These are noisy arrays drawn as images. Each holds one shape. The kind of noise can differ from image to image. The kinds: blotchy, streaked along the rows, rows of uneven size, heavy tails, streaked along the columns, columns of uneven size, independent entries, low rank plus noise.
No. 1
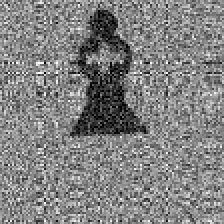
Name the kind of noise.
low rank plus noise
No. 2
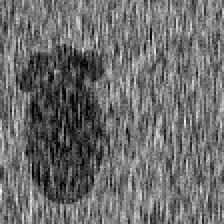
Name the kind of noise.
streaked along the columns
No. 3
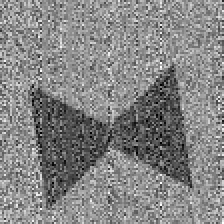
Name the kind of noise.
columns of uneven size
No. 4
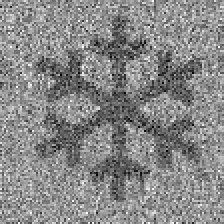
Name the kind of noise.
low rank plus noise
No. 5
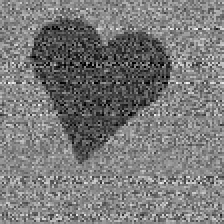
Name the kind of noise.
rows of uneven size
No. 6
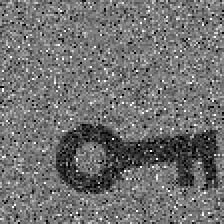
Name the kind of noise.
heavy tails
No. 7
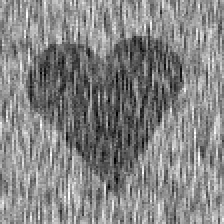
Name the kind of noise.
streaked along the columns
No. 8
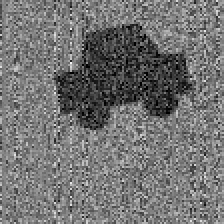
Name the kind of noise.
columns of uneven size
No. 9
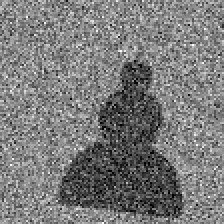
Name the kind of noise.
independent entries
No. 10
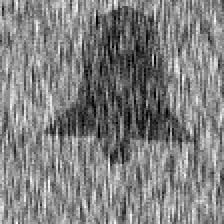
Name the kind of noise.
streaked along the columns
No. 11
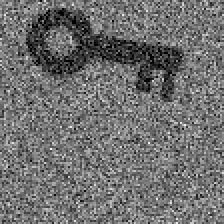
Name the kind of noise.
independent entries
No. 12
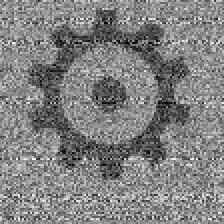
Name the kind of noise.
rows of uneven size
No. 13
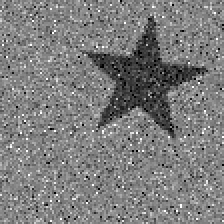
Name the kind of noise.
heavy tails
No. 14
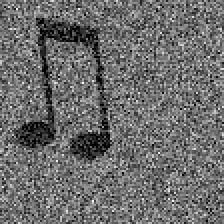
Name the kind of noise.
independent entries
